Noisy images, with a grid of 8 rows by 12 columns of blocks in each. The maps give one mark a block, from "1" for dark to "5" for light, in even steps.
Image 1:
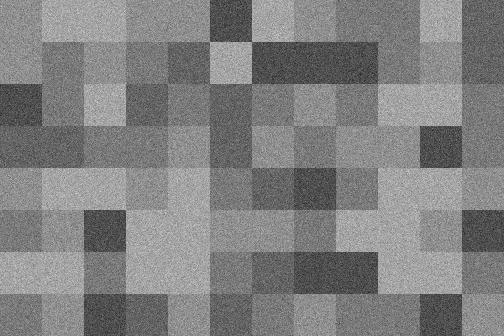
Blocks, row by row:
4 5 5 4 4 1 5 4 3 3 5 2
4 3 4 3 2 5 1 1 1 3 4 2
1 3 5 2 3 2 3 4 3 5 5 3
2 2 3 3 4 2 4 3 4 4 1 3
4 5 5 4 5 3 2 1 3 5 5 4
3 4 1 5 5 4 4 3 5 5 4 1
5 5 3 5 5 3 2 1 1 5 5 3
3 4 1 2 4 2 3 4 3 3 1 4
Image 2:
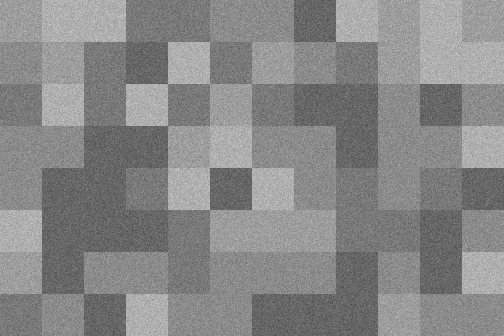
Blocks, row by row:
4 5 5 2 2 3 3 1 5 4 5 4
3 4 2 1 5 2 4 3 2 4 5 5
2 5 2 5 2 4 2 1 1 3 1 3
3 3 1 1 4 5 3 3 1 3 3 5
3 1 1 2 5 1 5 3 2 3 2 1
5 1 1 1 2 4 4 4 2 2 1 3
4 1 3 3 2 3 3 3 1 3 1 5
2 3 1 5 3 3 1 1 1 4 3 3
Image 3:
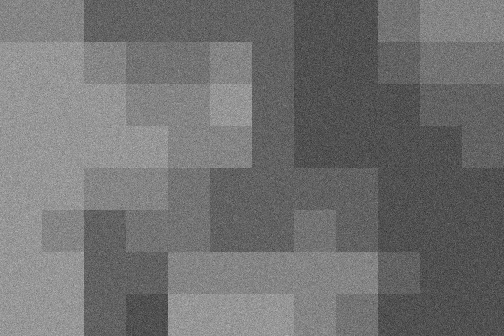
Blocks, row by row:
4 4 2 2 2 2 2 1 1 3 4 4
5 5 4 3 3 4 2 1 1 2 3 3
5 5 5 4 4 5 2 1 1 1 2 2
5 5 5 5 4 4 2 1 1 1 1 2
5 5 4 4 3 2 2 2 2 1 1 1
5 4 2 3 3 2 2 3 2 1 1 1
5 5 2 2 4 4 4 4 4 2 1 1
5 5 2 1 5 5 5 4 3 1 1 1
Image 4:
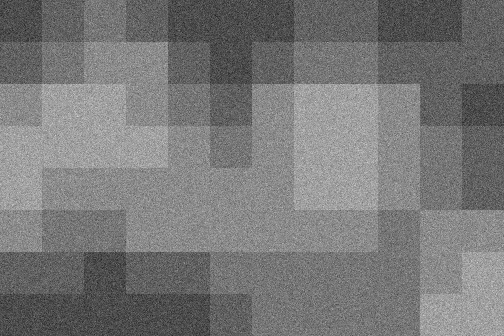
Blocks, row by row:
1 2 3 2 1 1 1 2 2 1 1 2
2 3 4 4 2 1 2 3 3 2 2 2
4 5 5 4 3 2 4 5 5 4 2 1
5 5 5 5 4 3 4 5 5 4 3 2
5 4 4 4 4 4 4 5 5 4 3 2
4 3 3 4 4 4 4 4 4 3 4 4
2 2 1 2 2 3 3 3 3 3 4 5
1 1 1 1 1 2 3 3 3 3 5 5
